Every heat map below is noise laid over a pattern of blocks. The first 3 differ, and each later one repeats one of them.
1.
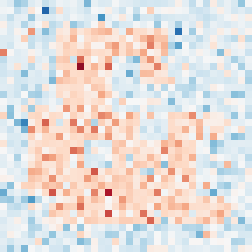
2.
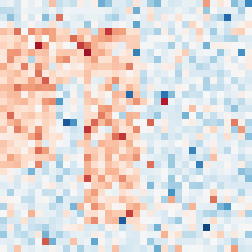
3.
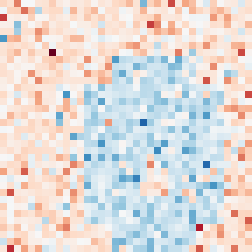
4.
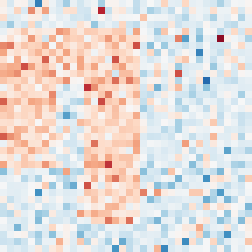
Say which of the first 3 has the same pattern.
2
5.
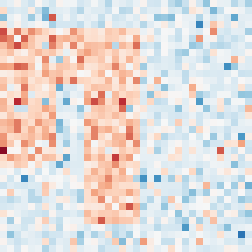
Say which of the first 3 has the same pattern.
2
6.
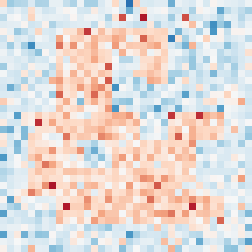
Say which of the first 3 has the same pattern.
1
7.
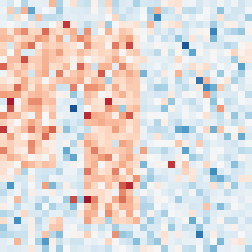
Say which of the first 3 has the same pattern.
2
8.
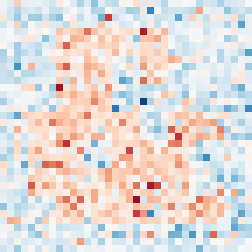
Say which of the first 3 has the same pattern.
1
